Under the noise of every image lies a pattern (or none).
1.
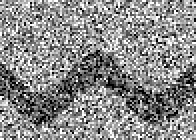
a wavy band
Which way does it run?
left to right
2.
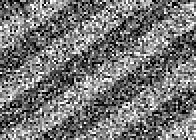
diagonal stripes
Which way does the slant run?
bottom left to top right
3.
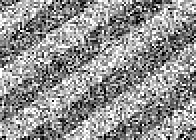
diagonal stripes
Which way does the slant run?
bottom left to top right
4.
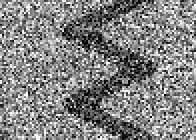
a wavy band
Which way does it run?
top to bottom
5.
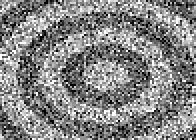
rings round one point
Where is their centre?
centre
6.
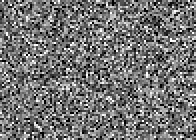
only noise
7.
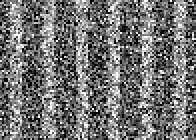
vertical stripes
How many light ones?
6
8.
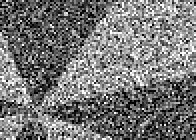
spokes from one point
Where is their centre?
bottom left
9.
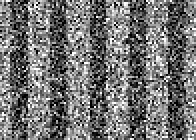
vertical stripes
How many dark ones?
5
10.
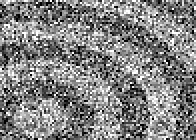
rings round one point
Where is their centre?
bottom left
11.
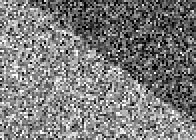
a sharp edge
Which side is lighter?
bottom left
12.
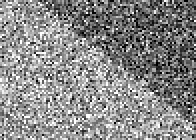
a sharp edge
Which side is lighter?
bottom left
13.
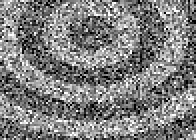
rings round one point
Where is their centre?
top middle
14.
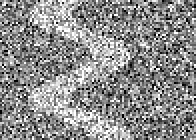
a wavy band
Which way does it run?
top to bottom
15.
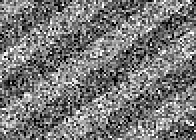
diagonal stripes
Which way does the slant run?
bottom left to top right
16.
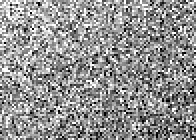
a smooth slope
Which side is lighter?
top left
